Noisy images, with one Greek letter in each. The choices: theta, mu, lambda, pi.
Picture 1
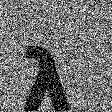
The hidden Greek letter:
lambda
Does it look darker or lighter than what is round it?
darker
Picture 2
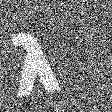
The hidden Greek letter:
lambda
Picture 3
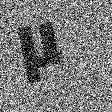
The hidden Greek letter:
mu
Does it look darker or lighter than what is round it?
darker
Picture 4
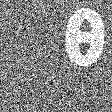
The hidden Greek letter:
theta
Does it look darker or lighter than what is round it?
lighter
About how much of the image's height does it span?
half
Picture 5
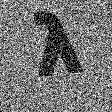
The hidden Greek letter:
lambda
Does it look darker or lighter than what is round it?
darker
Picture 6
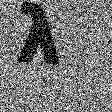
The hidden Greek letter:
lambda
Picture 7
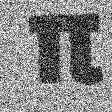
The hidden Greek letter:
pi
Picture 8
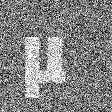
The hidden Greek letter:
mu
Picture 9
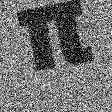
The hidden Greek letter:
pi
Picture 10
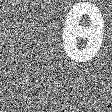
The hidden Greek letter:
theta
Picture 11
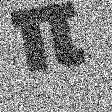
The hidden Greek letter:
pi
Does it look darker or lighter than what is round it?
darker
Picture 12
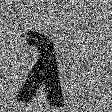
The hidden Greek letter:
lambda
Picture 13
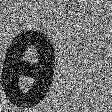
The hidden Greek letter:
theta
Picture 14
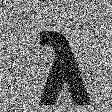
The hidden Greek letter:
lambda
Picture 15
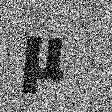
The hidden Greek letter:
mu
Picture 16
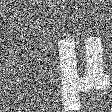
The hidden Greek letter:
mu
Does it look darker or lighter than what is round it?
lighter
